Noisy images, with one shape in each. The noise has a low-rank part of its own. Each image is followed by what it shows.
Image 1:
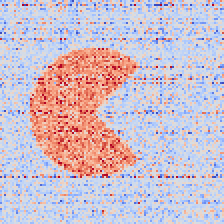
red disc with a wedge cut out
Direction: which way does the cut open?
right
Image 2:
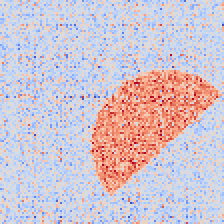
red half disc
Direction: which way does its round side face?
up and left
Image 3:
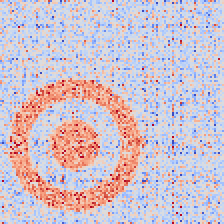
red bullseye
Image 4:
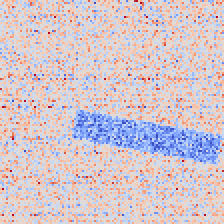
blue bar
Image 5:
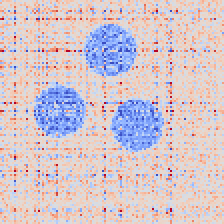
blue three dots
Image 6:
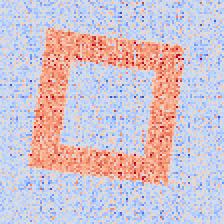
red square frame
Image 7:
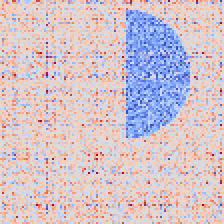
blue half disc
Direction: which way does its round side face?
right
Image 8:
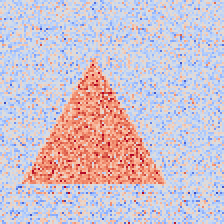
red triangle
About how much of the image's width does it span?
two thirds
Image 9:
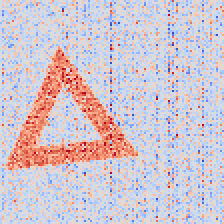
red triangle frame
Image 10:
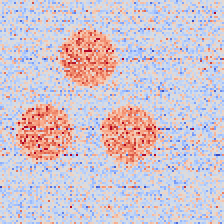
red three dots
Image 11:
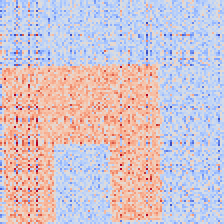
red square with a notch
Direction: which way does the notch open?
down
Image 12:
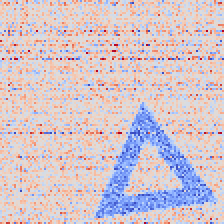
blue triangle frame
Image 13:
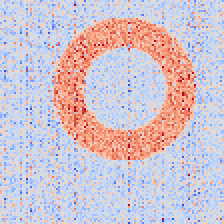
red ring
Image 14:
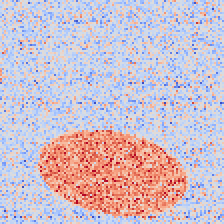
red ellipse
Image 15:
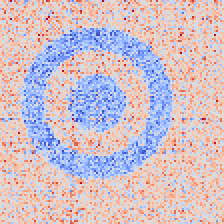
blue bullseye
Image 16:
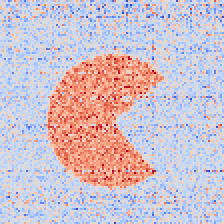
red disc with a wedge cut out
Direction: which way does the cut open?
right
